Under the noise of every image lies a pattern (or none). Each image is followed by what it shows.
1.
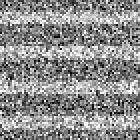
horizontal stripes
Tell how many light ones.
4
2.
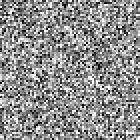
only noise
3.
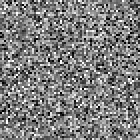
only noise
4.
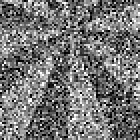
spokes from one point
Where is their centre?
top middle
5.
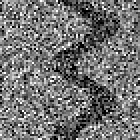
a wavy band
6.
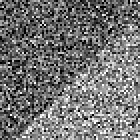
a sharp edge
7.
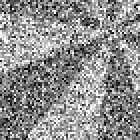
spokes from one point
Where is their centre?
top right
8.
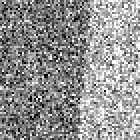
a sharp edge
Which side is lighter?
right
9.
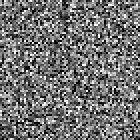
only noise
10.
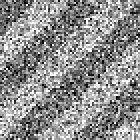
diagonal stripes
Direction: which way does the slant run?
bottom left to top right
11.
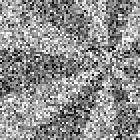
spokes from one point
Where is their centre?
middle right
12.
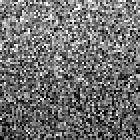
a smooth slope
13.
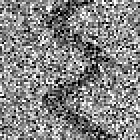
a wavy band
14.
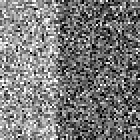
a sharp edge
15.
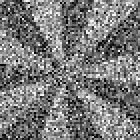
spokes from one point
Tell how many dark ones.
7
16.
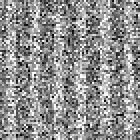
vertical stripes
